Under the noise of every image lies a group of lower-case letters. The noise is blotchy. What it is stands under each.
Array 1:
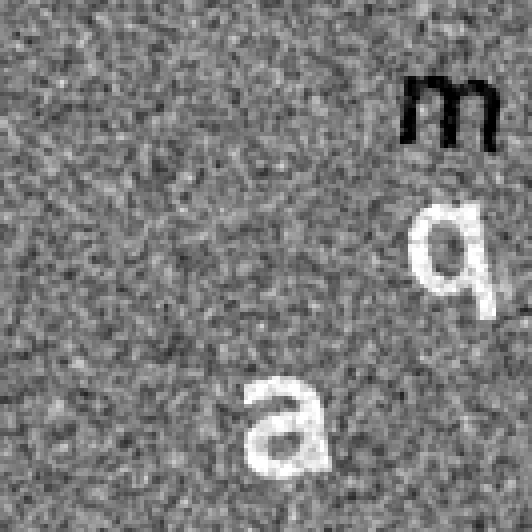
top right: dark m; middle right: light q; bottom middle: light a
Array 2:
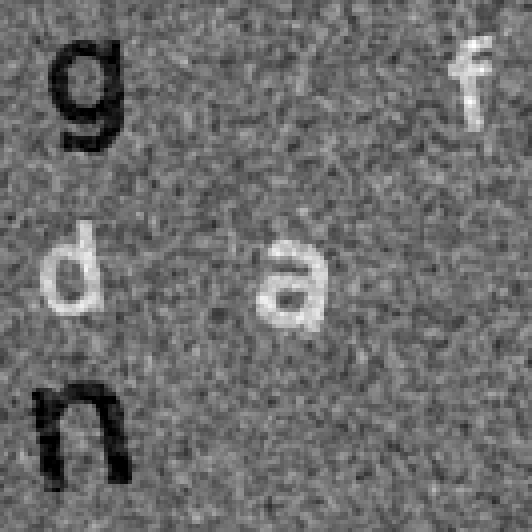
top left: dark g; top right: light f; middle left: light d; centre: light a; bottom left: dark n
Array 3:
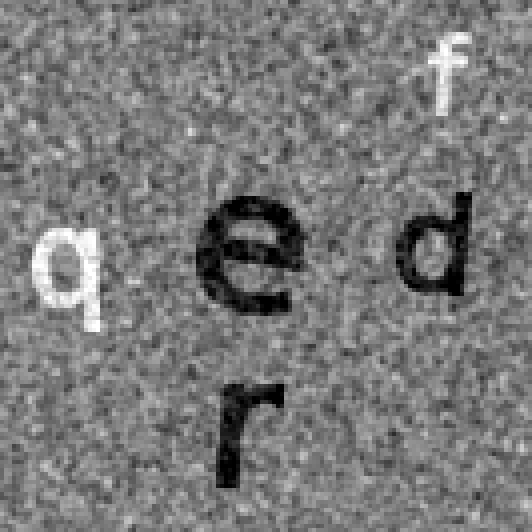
top right: light f; middle left: light q; centre: dark e; middle right: dark d; bottom middle: dark r
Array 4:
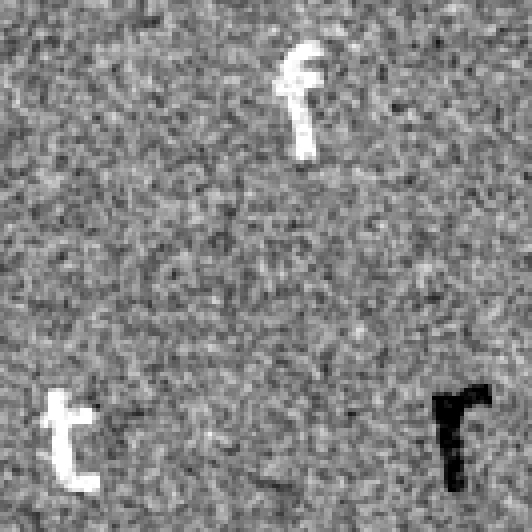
top middle: light f; bottom left: light t; bottom right: dark r
